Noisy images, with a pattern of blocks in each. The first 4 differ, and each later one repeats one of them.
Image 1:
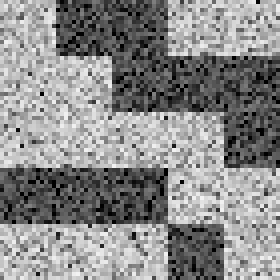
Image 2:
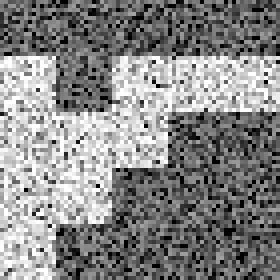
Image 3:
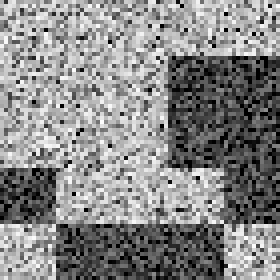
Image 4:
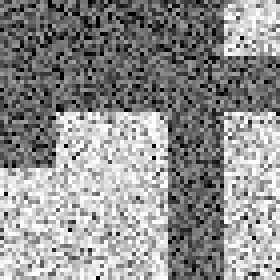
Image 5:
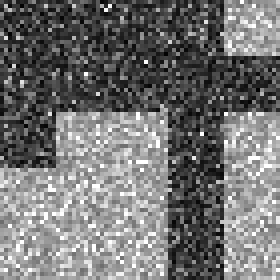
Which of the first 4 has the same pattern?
4
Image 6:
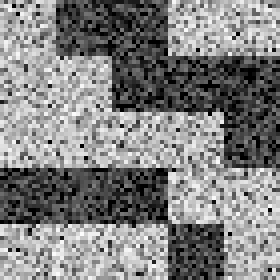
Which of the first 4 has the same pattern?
1
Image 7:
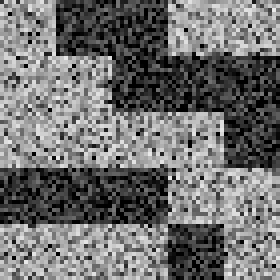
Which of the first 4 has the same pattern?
1
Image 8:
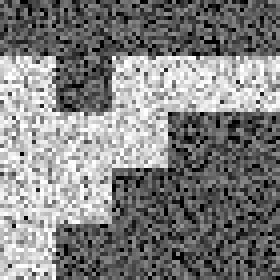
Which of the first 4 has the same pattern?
2
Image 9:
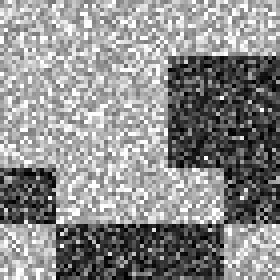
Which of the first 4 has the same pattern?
3
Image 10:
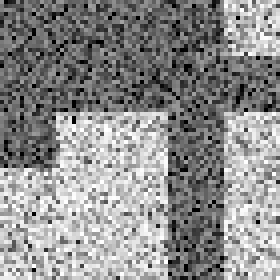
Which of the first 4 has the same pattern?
4
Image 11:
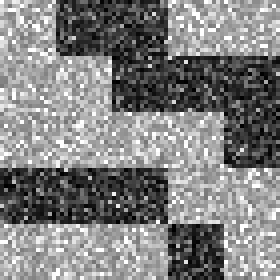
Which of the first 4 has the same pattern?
1
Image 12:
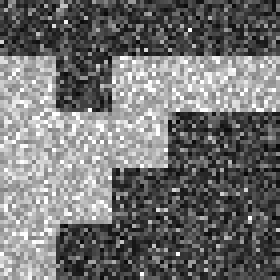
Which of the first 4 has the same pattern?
2
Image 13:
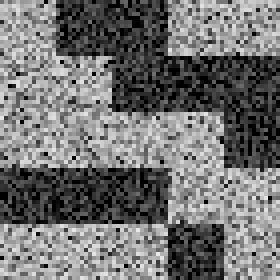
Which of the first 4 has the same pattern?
1
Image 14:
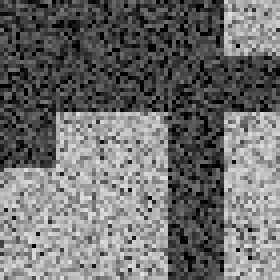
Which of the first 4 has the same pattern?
4
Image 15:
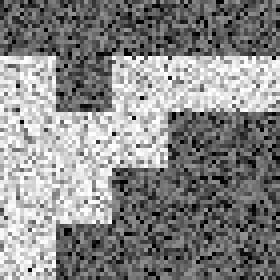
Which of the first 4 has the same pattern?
2
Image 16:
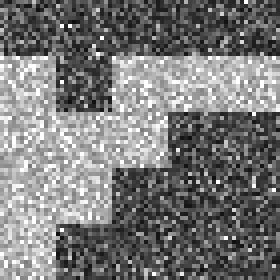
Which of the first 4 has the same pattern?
2
